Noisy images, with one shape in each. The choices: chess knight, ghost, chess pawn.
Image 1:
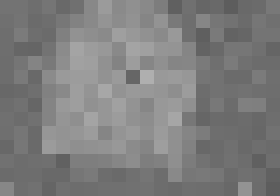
light ghost
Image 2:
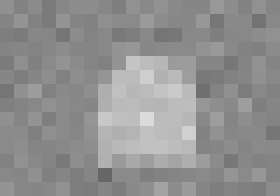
light ghost
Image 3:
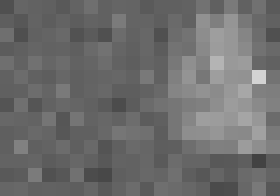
light chess knight
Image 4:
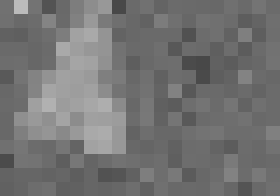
light chess pawn
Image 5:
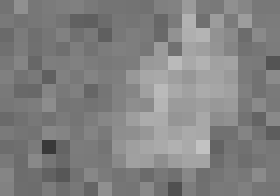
light chess knight
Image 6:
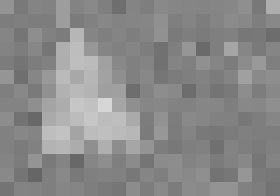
light chess pawn
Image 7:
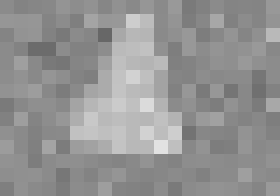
light chess pawn
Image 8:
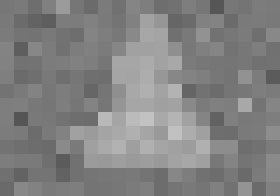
light chess pawn
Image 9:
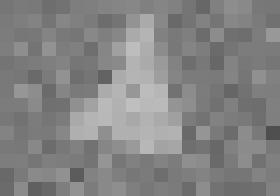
light chess pawn
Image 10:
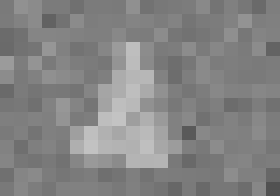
light chess pawn
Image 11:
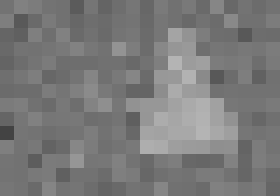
light chess pawn
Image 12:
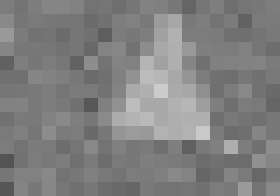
light chess pawn
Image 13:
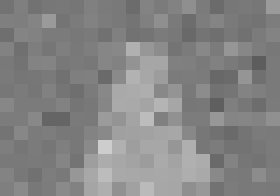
light chess pawn
